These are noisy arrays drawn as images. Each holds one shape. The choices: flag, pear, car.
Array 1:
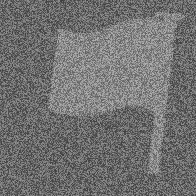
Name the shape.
flag
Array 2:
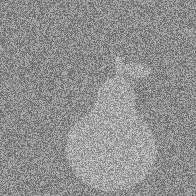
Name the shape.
pear
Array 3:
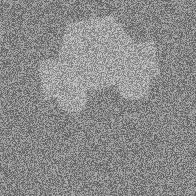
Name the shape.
car
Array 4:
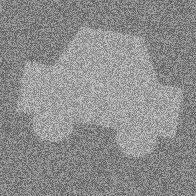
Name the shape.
car
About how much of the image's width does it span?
nearly all
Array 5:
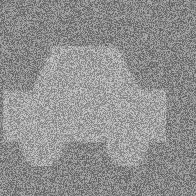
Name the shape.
car
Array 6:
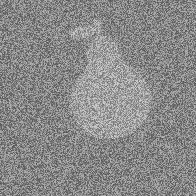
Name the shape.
pear
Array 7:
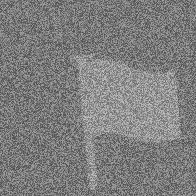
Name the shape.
flag
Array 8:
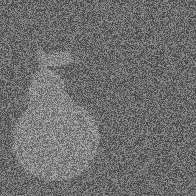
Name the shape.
pear
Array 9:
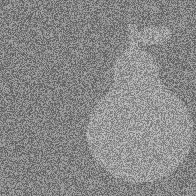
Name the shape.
pear
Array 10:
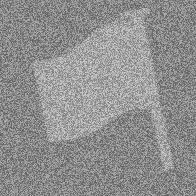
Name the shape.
flag
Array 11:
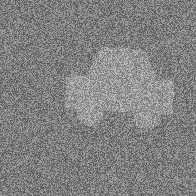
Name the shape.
car
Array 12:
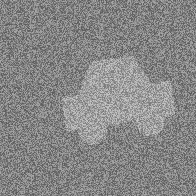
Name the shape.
car
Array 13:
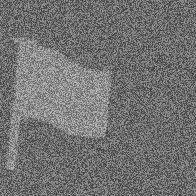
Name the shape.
flag
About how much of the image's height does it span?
two thirds
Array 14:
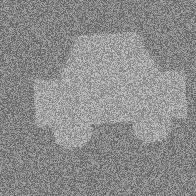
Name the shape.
car
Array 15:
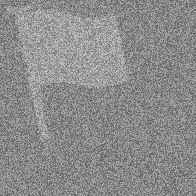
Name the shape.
flag
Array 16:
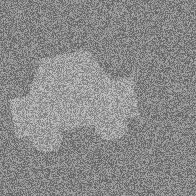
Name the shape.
car
